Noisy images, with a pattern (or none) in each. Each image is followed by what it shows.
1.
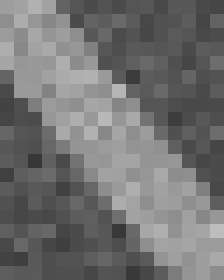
a diagonal band
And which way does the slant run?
top left to bottom right
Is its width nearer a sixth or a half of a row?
a half
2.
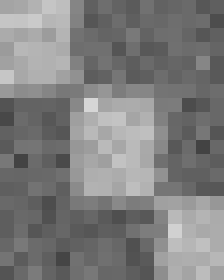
blocks along the diagonal
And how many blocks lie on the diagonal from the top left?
3
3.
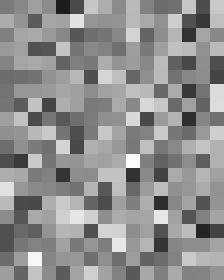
only noise
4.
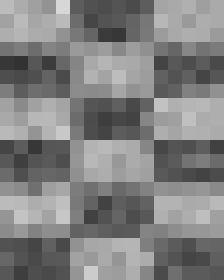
a checkerboard
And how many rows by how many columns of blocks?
6 by 3
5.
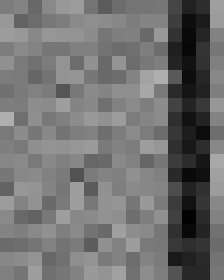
one band of columns
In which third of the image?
right
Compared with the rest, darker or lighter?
darker
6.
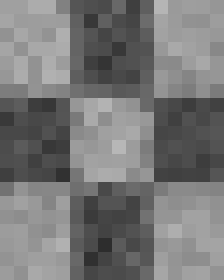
a checkerboard
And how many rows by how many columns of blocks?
3 by 3
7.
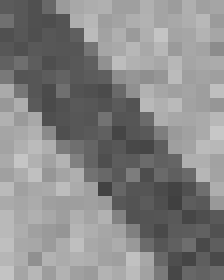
a diagonal band
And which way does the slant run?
top left to bottom right
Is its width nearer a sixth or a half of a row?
a half
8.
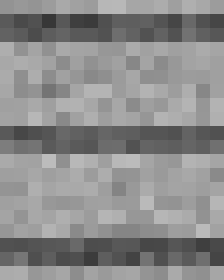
bands of rows
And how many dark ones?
3
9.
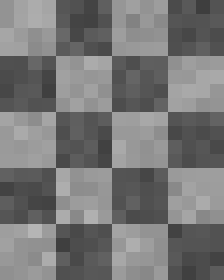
a checkerboard
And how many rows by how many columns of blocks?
5 by 4
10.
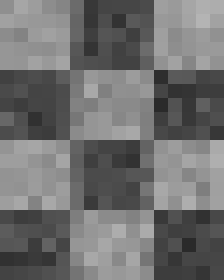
a checkerboard
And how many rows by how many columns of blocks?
4 by 3
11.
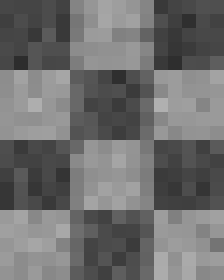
a checkerboard
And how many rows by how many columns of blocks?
4 by 3
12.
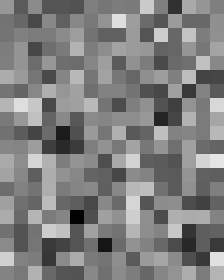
only noise
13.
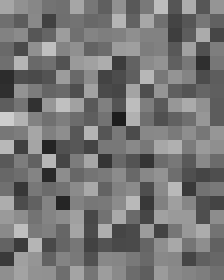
only noise
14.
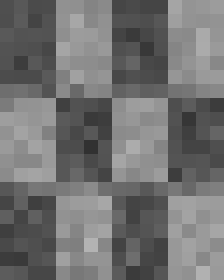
a checkerboard
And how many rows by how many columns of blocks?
3 by 4
